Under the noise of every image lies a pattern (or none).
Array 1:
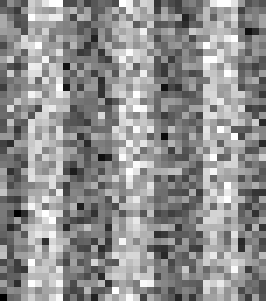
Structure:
vertical stripes
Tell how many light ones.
3
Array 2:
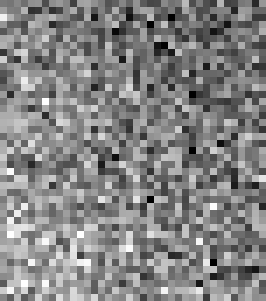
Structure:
a smooth slope
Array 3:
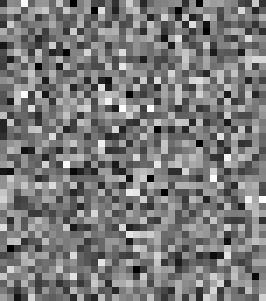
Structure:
only noise
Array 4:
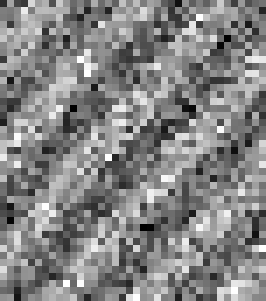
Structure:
diagonal stripes
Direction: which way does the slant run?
bottom left to top right
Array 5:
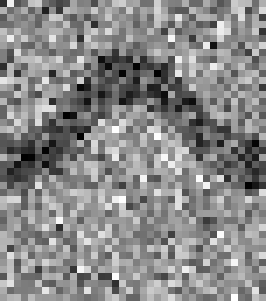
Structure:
a wavy band
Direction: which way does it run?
left to right
